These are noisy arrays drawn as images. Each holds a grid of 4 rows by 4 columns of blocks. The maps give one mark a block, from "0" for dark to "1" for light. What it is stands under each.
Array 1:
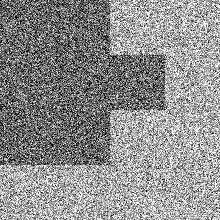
0 0 1 1
0 0 0 1
0 0 1 1
1 1 1 1
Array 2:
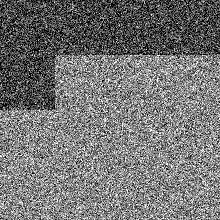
0 0 0 0
0 1 1 1
1 1 1 1
1 1 1 1
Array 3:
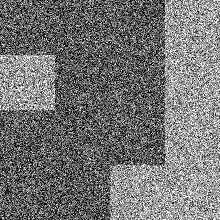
0 0 0 1
1 0 0 1
0 0 0 1
0 0 1 1
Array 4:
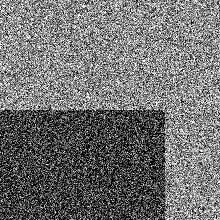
1 1 1 1
1 1 1 1
0 0 0 1
0 0 0 1
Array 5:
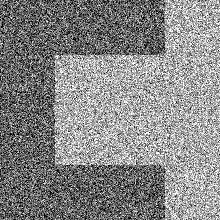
0 0 0 1
0 1 1 1
0 1 1 1
0 0 0 1
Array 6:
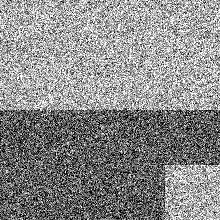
1 1 1 1
1 1 1 1
0 0 0 0
0 0 0 1
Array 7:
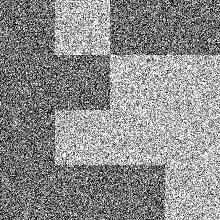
0 1 0 0
0 0 1 1
0 1 1 1
0 0 0 1
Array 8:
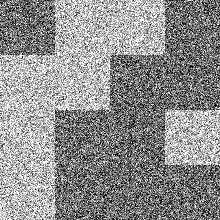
0 1 1 0
1 1 0 0
1 0 0 1
1 0 0 0
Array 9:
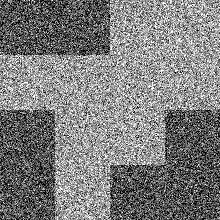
0 0 1 1
1 1 1 1
0 1 1 0
0 1 0 0
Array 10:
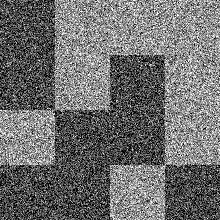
0 1 1 1
0 1 0 1
1 0 0 1
0 0 1 0
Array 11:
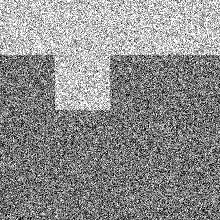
1 1 1 1
0 1 0 0
0 0 0 0
0 0 0 0
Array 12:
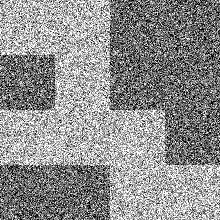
1 1 0 0
0 1 0 0
1 1 1 0
0 0 1 1
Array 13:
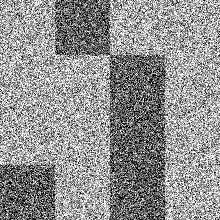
1 0 1 1
1 1 0 1
1 1 0 1
0 1 0 1
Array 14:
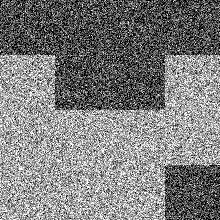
0 0 0 0
1 0 0 1
1 1 1 1
1 1 1 0
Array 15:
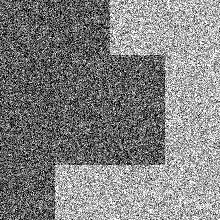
0 0 1 1
0 0 0 1
0 0 0 1
0 1 1 1
